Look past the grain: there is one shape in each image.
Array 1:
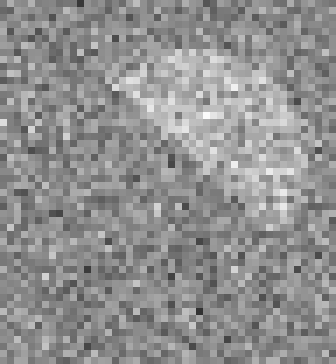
half disc
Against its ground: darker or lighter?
lighter
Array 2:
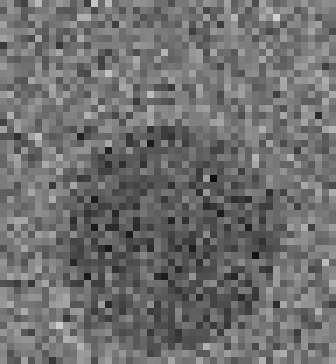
disc
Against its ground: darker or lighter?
darker
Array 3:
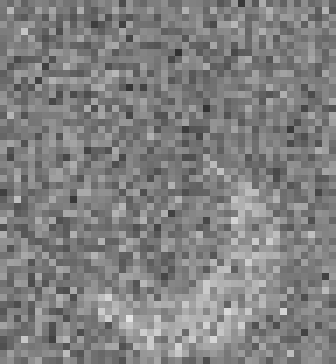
crescent
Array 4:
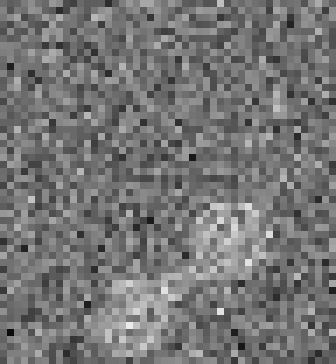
dumbbell
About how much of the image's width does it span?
half
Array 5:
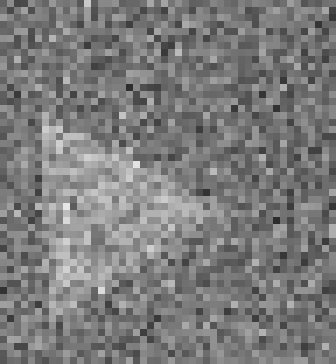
triangle
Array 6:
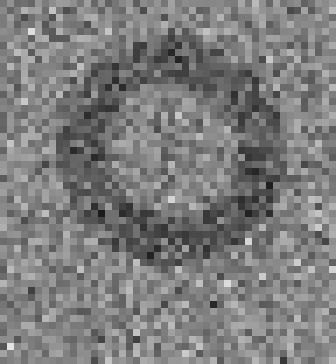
ring
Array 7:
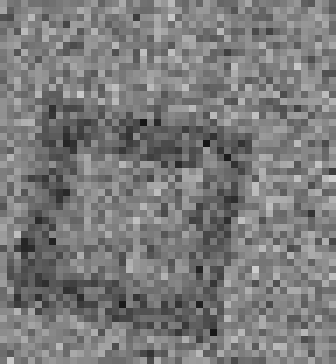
square frame
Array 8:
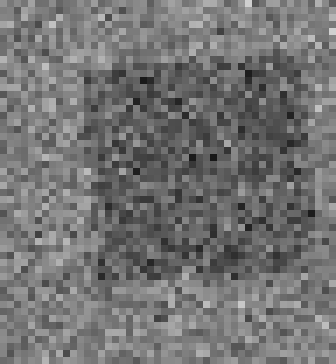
square
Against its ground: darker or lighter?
darker
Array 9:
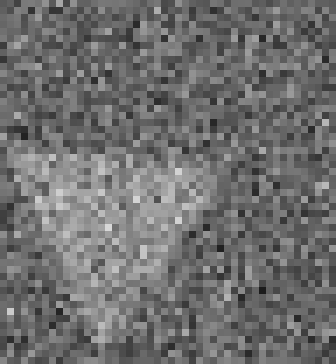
triangle
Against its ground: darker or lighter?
lighter
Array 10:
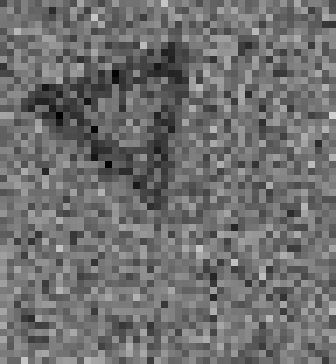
triangle frame
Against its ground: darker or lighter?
darker
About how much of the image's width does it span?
half
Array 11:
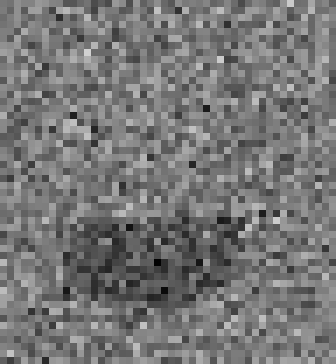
half disc
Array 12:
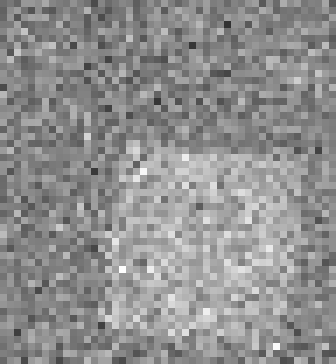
square
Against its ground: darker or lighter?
lighter
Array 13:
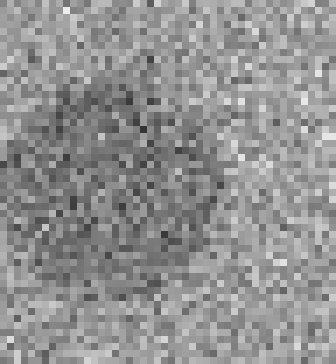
disc
